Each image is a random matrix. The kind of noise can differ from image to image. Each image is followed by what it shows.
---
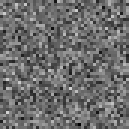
independent entries
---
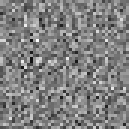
low rank plus noise
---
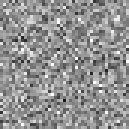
low rank plus noise
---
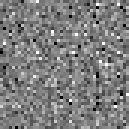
heavy tails
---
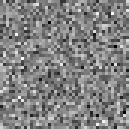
independent entries
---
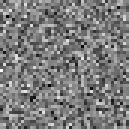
independent entries
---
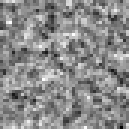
blotchy
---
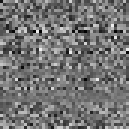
rows of uneven size
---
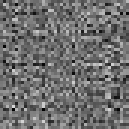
low rank plus noise
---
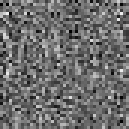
low rank plus noise
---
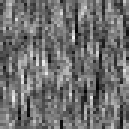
streaked along the columns
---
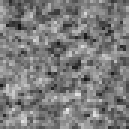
blotchy
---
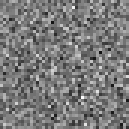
independent entries
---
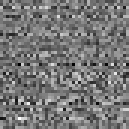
rows of uneven size
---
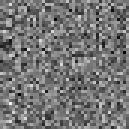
low rank plus noise
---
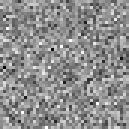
independent entries
